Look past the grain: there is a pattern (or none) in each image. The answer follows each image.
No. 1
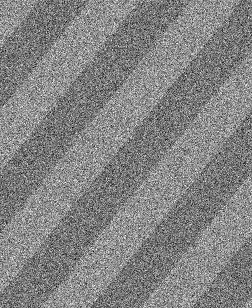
diagonal stripes
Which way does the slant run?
bottom left to top right
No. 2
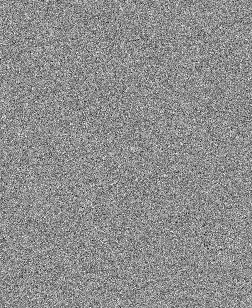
only noise
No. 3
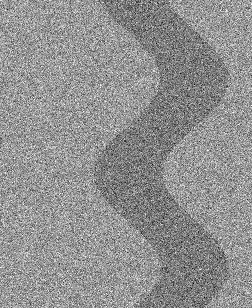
a wavy band
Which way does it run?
top to bottom
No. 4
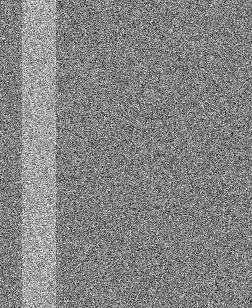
one vertical stripe
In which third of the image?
left
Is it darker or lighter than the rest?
lighter
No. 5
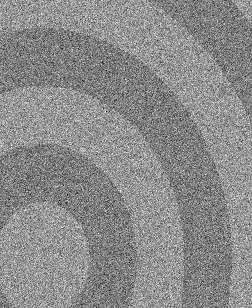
rings round one point
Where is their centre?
bottom left
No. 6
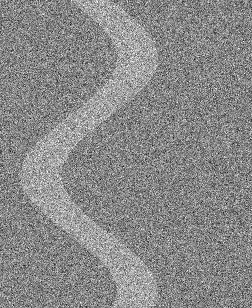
a wavy band
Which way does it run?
top to bottom
